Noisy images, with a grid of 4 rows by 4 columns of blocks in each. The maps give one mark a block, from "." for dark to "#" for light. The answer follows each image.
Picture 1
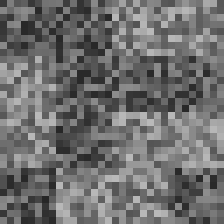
. . # #
# . . .
# . # #
. # # .
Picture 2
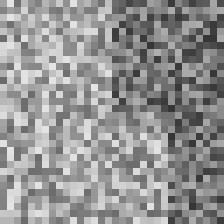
# # . .
# # . .
# # # .
# # # .
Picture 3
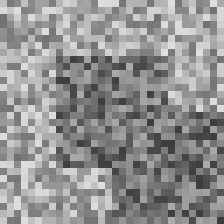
# # # #
# . . #
# . . .
# # . .
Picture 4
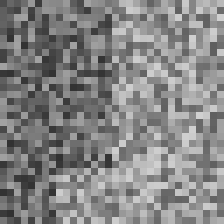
. . # #
. . # #
. . # #
. # # #
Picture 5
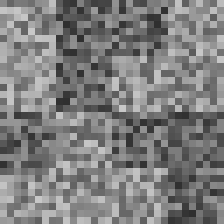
# . . #
# . # #
. # . .
# # # .
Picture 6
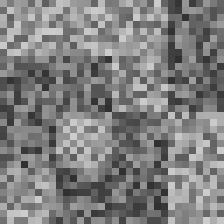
# # # .
. . # .
. # . #
# . . #
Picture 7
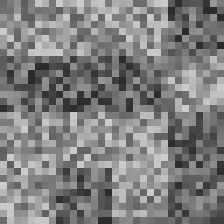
# # # .
. . . #
# # # .
# . # .
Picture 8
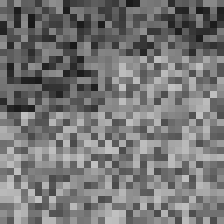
. . . .
. . # #
# # # #
# # # #
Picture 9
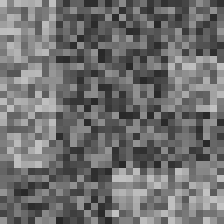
# . . .
# . . #
# . . .
. . # #
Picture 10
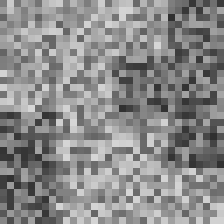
# # # .
# # . .
. # # .
. # # #
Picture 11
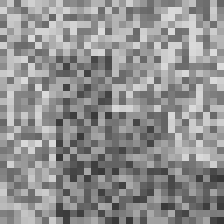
# # # #
# . # #
# . . #
# . . .
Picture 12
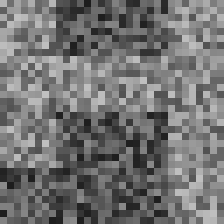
# . . #
# # # #
# . . #
. . . #
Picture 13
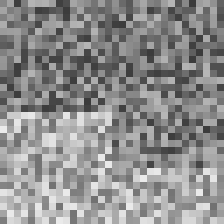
. . . .
. . . .
# # . .
# # # #
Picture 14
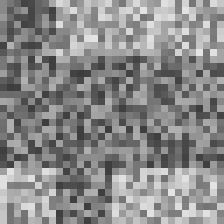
. # # #
. . . .
. . . .
# . # #
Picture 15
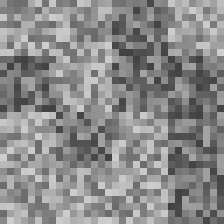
# # . #
. # . .
# . # .
# # # .
